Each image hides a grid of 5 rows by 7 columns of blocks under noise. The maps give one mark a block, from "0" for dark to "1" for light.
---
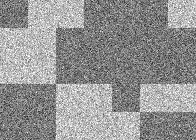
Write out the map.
0110001
1100000
1100000
0011011
0011100
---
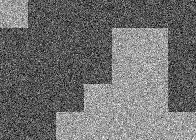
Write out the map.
1000000
0000110
0000110
0001110
0011111
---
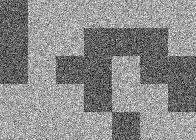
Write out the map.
0111111
0110001
0100100
1110110
1111011
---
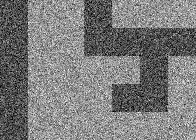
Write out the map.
0110111
0110000
0111101
0111001
0111111
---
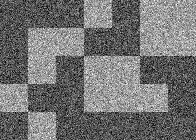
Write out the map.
0001011
0110011
0101100
1001110
0100000
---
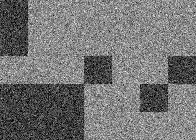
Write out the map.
0111111
0111111
1110110
0001101
0001111
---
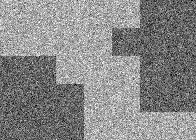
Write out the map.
1111100
1111000
0011100
0001100
0001111
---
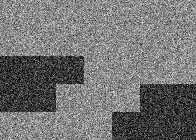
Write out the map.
1111111
1111111
0001111
0011100
1111000
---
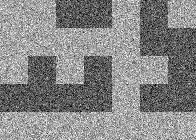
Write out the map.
1100101
1111100
1010110
0000100
1111111
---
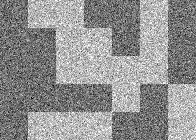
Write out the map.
0110010
0011010
0011110
0000101
0111001
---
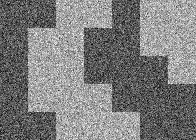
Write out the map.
0011011
0110011
0110001
0111000
0011100
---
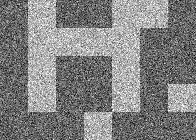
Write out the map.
0100110
0111100
0100100
0100101
0001000
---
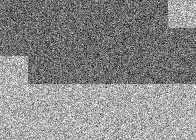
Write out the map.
0000001
0000000
1000000
1111111
1111111
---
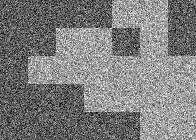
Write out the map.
0000110
0011010
0111111
0001111
0000011
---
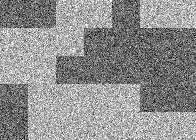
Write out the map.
0011011
1110000
1100000
0111100
0111111
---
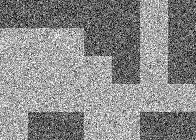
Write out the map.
0000010
1110010
1111010
1111111
1001100
